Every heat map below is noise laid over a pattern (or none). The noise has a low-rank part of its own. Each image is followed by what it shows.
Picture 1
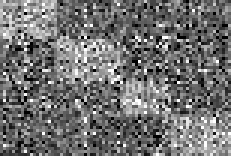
blocks along the diagonal
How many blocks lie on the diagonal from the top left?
4
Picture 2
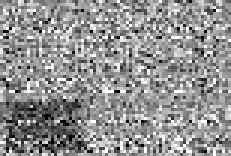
one block
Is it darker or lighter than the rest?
darker
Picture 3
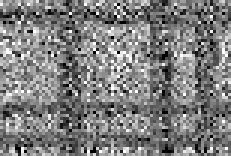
bands of rows crossing bands of columns
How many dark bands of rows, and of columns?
3 and 3
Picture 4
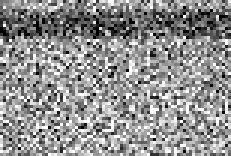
one band of rows
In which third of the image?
top
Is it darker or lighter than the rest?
darker
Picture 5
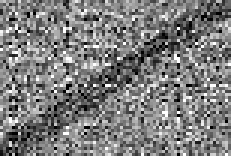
a diagonal band
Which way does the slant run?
bottom left to top right
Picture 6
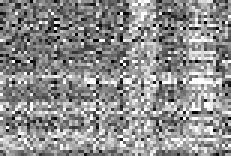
bands of rows crossing bands of columns
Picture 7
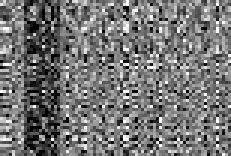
one band of columns
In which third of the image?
left
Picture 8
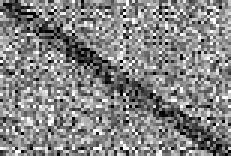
a diagonal band
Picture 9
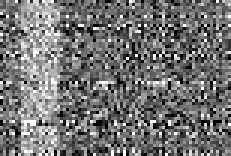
one band of columns
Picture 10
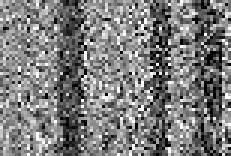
bands of columns
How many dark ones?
3
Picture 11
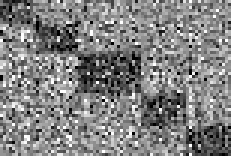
blocks along the diagonal
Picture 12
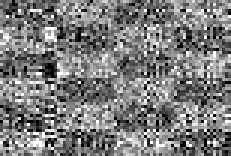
a checkerboard
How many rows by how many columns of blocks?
6 by 4
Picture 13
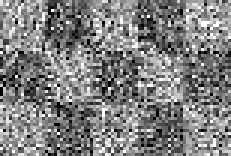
a checkerboard
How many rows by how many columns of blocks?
3 by 5
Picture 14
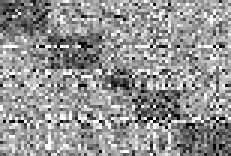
blocks along the diagonal
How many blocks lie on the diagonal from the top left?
5
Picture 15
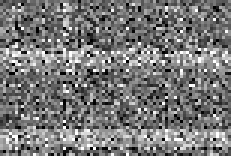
bands of rows
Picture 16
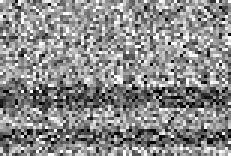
bands of rows
